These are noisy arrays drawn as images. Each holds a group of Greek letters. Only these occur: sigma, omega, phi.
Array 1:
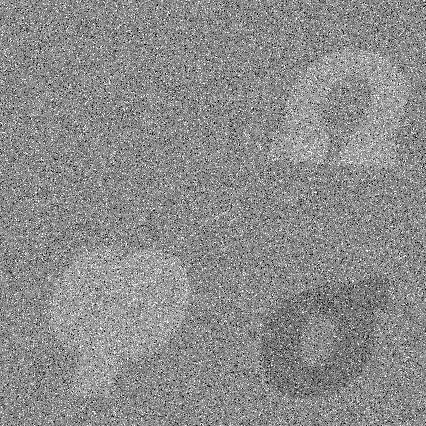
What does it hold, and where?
top right: light omega; bottom left: light phi; bottom right: dark sigma
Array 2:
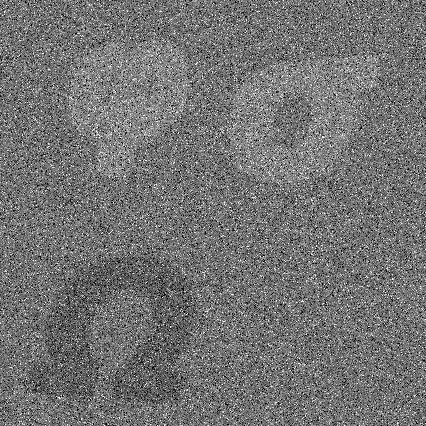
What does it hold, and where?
top left: light phi; top right: light sigma; bottom left: dark omega
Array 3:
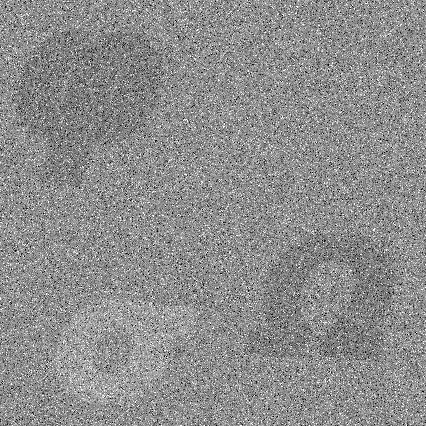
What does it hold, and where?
top left: dark phi; bottom left: light sigma; bottom right: dark omega
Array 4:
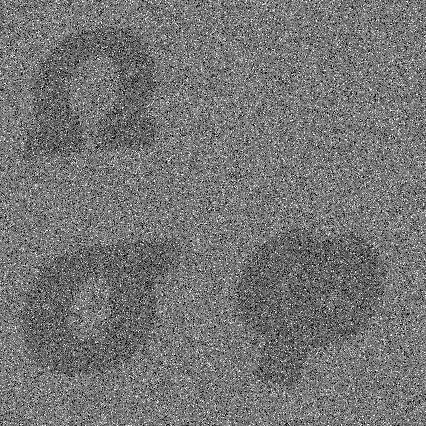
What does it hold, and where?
top left: dark omega; bottom left: dark sigma; bottom right: dark phi
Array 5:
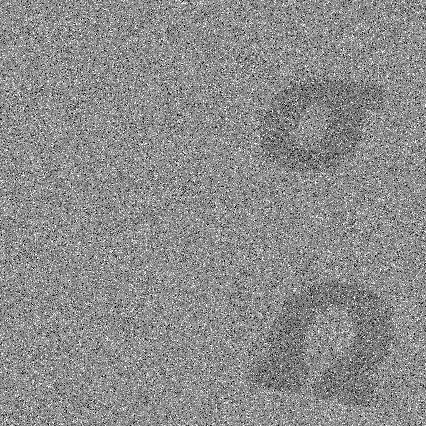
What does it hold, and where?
top right: dark sigma; bottom right: dark omega
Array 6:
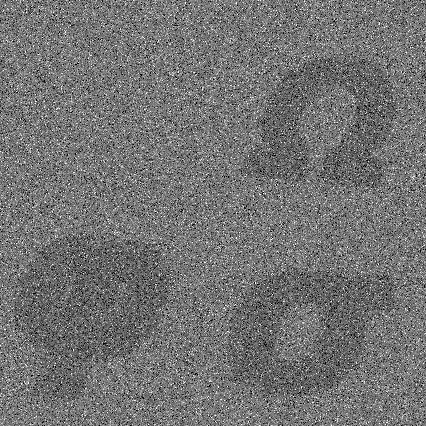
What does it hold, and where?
top right: dark omega; bottom left: dark phi; bottom right: dark sigma
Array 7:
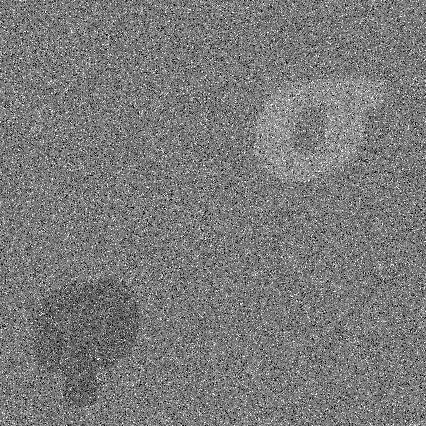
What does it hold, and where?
top right: light sigma; bottom left: dark phi
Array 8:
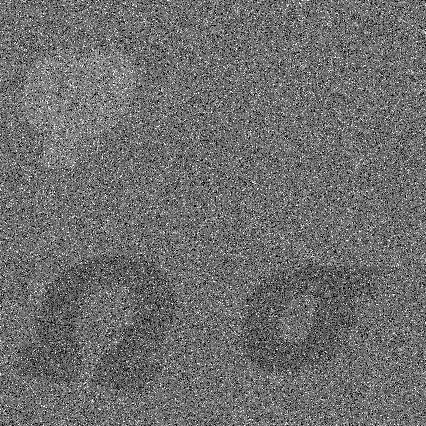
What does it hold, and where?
top left: light phi; bottom left: dark omega; bottom right: dark sigma
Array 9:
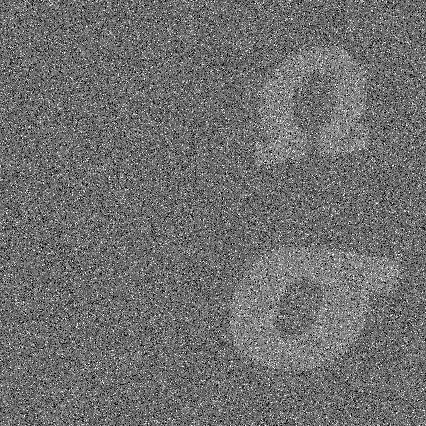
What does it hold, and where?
top right: light omega; bottom right: light sigma
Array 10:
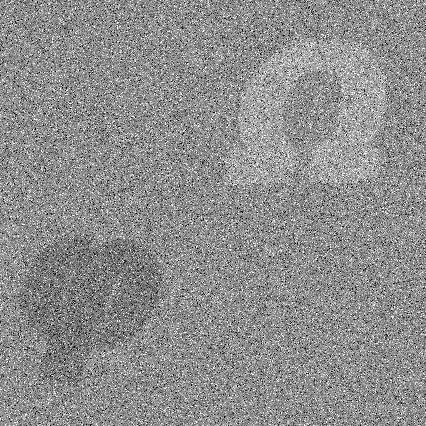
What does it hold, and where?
top right: light omega; bottom left: dark phi
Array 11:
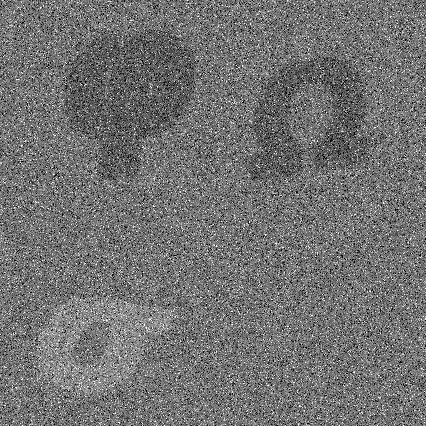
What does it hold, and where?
top left: dark phi; top right: dark omega; bottom left: light sigma
